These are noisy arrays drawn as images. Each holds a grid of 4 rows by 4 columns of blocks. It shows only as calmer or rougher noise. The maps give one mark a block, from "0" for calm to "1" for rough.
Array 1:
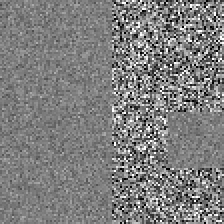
0 0 1 1
0 0 1 1
0 0 1 0
0 0 1 1
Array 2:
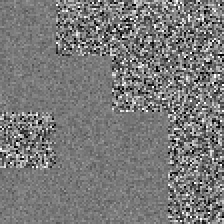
0 1 1 1
0 0 1 1
1 0 0 1
0 0 0 1
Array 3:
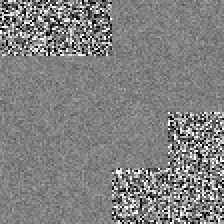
1 1 0 0
0 0 0 0
0 0 0 1
0 0 1 1
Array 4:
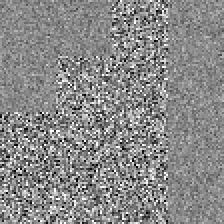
0 0 1 0
0 1 1 0
1 1 1 0
1 1 1 0
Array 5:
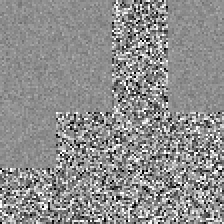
0 0 1 0
0 0 1 0
0 1 1 1
1 1 1 1
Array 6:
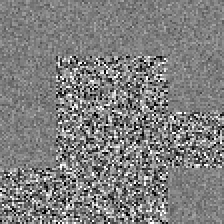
0 0 0 0
0 1 1 0
0 1 1 1
1 1 1 0
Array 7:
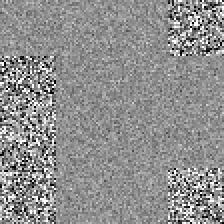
0 0 0 1
1 0 0 0
1 0 0 0
1 0 0 1
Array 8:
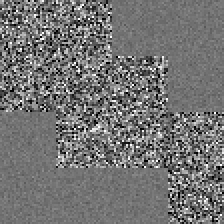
1 1 0 0
1 1 1 0
0 1 1 1
0 0 0 1
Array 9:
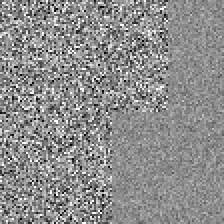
1 1 1 0
1 1 1 0
1 1 0 0
1 1 0 0
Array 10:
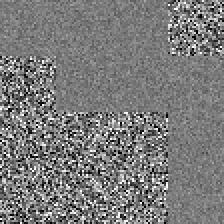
0 0 0 1
1 0 0 0
1 1 1 0
1 1 1 0
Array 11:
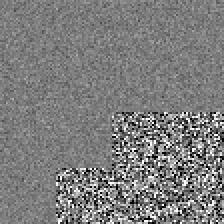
0 0 0 0
0 0 0 0
0 0 1 1
0 1 1 1
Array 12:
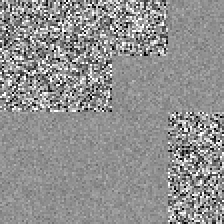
1 1 1 0
1 1 0 0
0 0 0 1
0 0 0 1
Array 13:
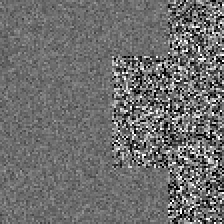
0 0 0 1
0 0 1 1
0 0 1 1
0 0 0 1
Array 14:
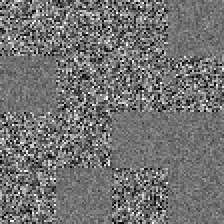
1 1 1 0
0 1 1 1
1 1 0 0
1 0 1 0
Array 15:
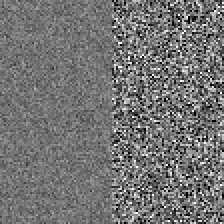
0 0 1 1
0 0 1 1
0 0 1 1
0 0 1 1
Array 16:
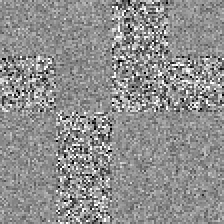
0 0 1 0
1 0 1 1
0 1 0 0
0 1 0 0
